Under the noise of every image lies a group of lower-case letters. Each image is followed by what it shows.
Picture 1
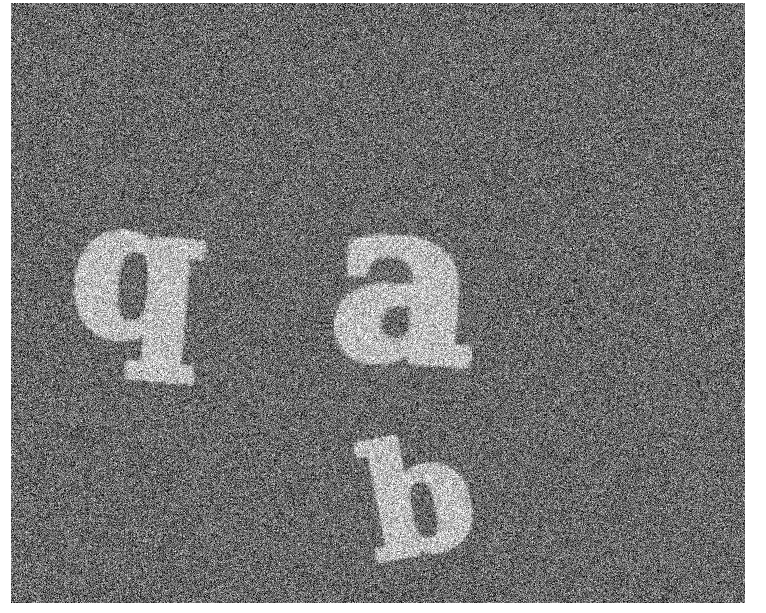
middle left: light q; centre: light a; bottom middle: light b
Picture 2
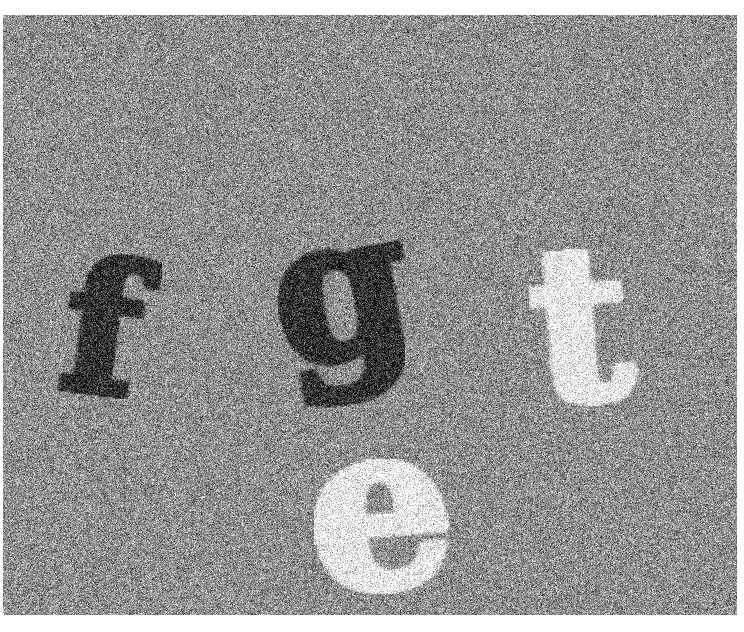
middle left: dark f; centre: dark g; middle right: light t; bottom middle: light e
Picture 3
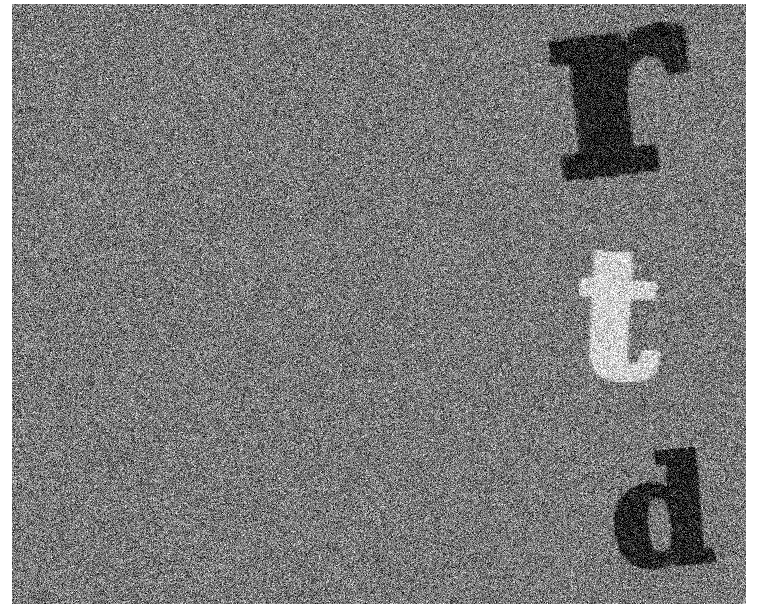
top right: dark r; middle right: light t; bottom right: dark d
